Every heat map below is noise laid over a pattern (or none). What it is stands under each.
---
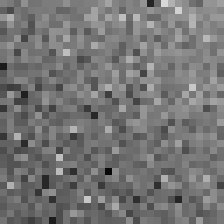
a smooth slope
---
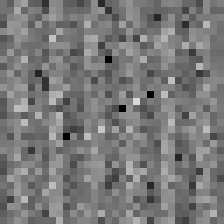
vertical stripes
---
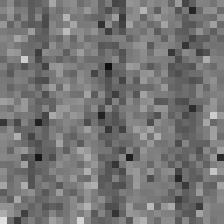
vertical stripes
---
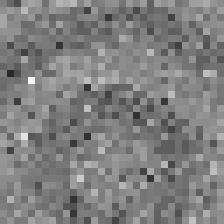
rings round one point
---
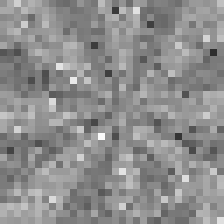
spokes from one point
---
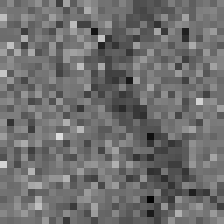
a wavy band
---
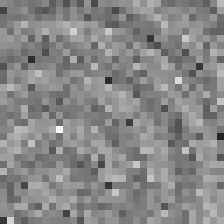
rings round one point
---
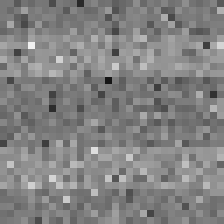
horizontal stripes
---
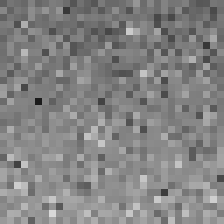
a smooth slope
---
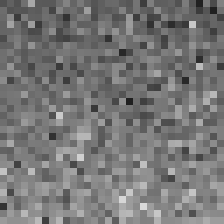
a smooth slope
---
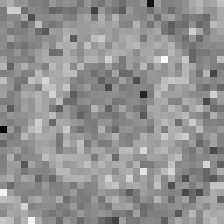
rings round one point
